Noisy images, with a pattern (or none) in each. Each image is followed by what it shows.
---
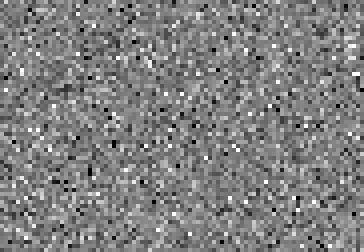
only noise
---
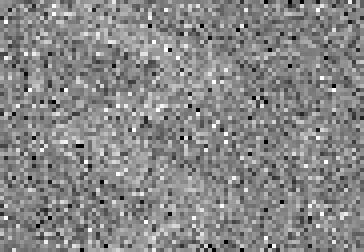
a wavy band
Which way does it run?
top to bottom
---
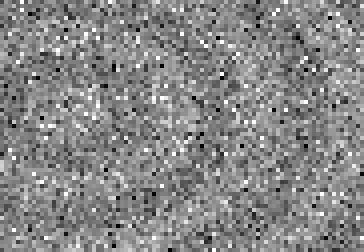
rings round one point
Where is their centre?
middle left
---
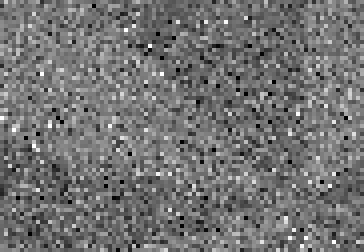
spokes from one point
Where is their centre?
bottom right
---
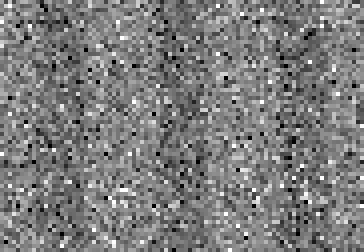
vertical stripes
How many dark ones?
3
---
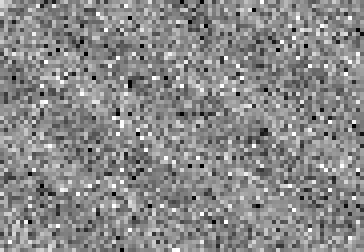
diagonal stripes
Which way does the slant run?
top left to bottom right
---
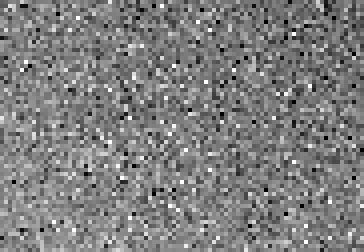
a smooth slope
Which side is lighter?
bottom left
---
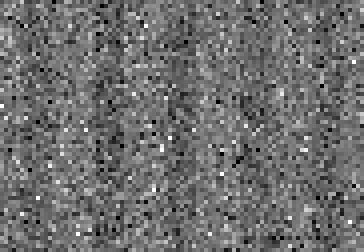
vertical stripes
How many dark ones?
5
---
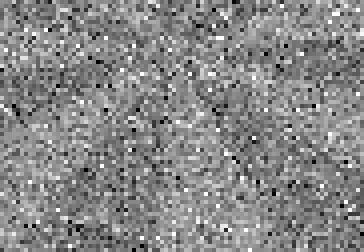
spokes from one point
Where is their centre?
top middle
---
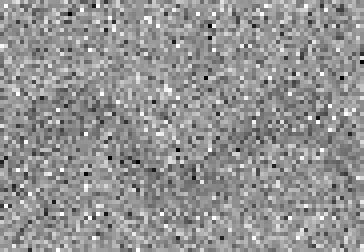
a wavy band
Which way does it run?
left to right
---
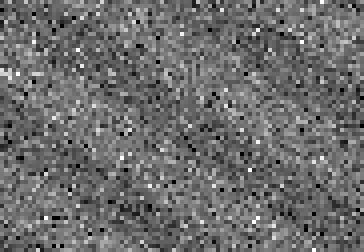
diagonal stripes
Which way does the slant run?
top left to bottom right
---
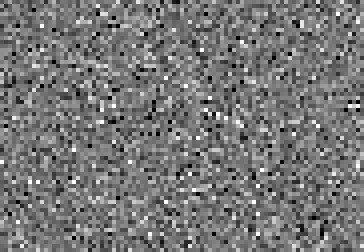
only noise
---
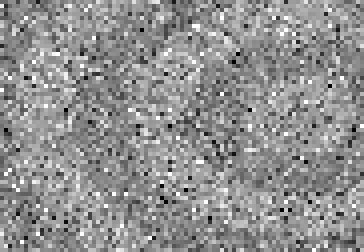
rings round one point
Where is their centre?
middle right
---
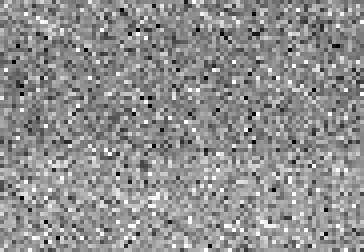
a sharp edge
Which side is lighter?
bottom
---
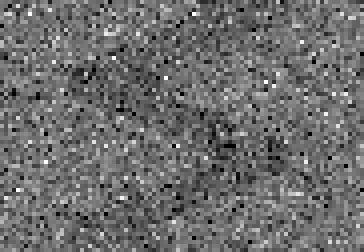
a wavy band
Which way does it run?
top to bottom
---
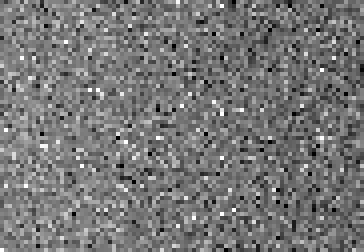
a smooth slope
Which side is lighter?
left
